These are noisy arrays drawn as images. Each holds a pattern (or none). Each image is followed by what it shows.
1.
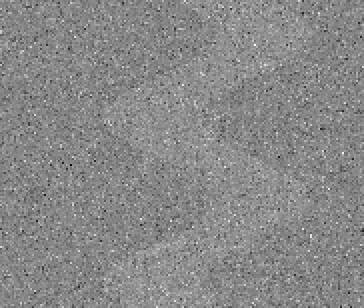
a wavy band
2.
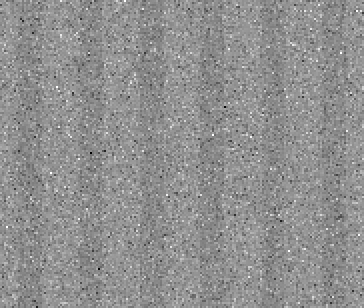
vertical stripes
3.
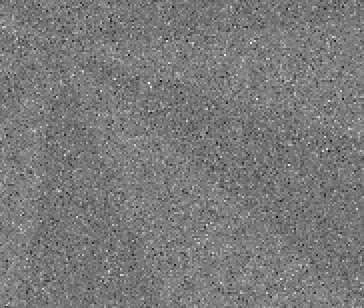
spokes from one point
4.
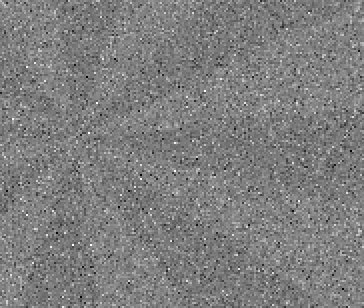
spokes from one point
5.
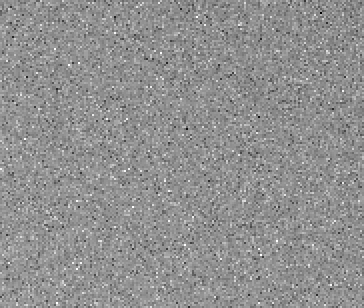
a smooth slope
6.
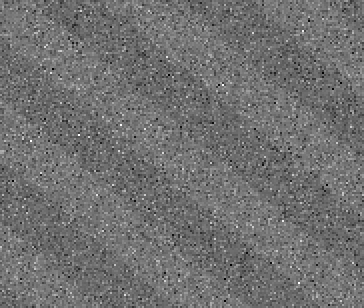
diagonal stripes
